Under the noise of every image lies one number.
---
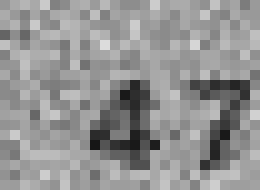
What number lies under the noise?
47
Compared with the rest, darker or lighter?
darker
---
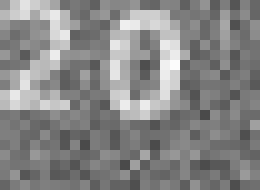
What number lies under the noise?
20
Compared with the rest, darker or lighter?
lighter
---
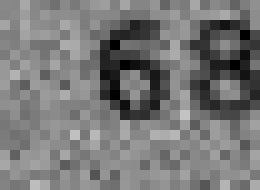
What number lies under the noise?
68
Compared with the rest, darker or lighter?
darker
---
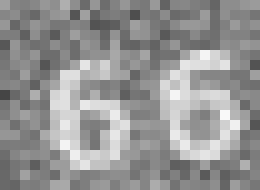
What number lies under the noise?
66
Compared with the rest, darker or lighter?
lighter
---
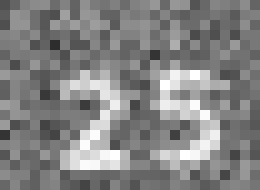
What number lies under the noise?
25
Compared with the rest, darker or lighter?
lighter
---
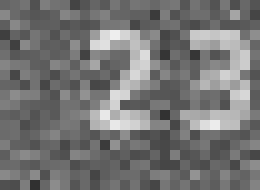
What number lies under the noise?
23
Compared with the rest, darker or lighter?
lighter
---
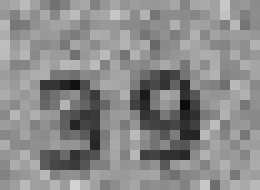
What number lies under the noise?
39
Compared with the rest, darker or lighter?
darker
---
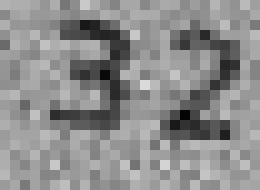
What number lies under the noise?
32
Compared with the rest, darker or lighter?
darker
